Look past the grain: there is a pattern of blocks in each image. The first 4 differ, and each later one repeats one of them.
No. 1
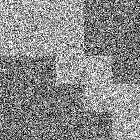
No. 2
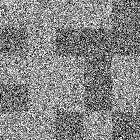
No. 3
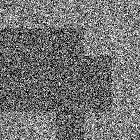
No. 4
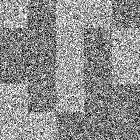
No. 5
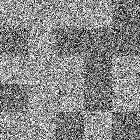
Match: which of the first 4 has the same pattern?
2
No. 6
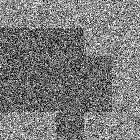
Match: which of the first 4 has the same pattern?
3
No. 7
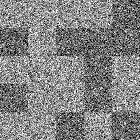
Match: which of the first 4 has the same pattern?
2
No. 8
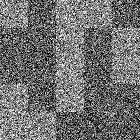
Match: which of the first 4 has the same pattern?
4
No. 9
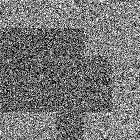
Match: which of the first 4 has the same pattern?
3
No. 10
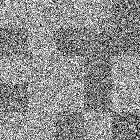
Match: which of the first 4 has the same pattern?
2
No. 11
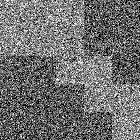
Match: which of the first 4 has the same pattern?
1
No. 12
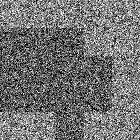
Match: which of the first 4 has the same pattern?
3
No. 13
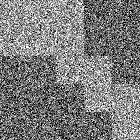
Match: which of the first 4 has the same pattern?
1
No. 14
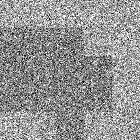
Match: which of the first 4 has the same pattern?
3
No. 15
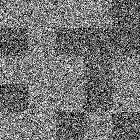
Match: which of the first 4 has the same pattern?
2
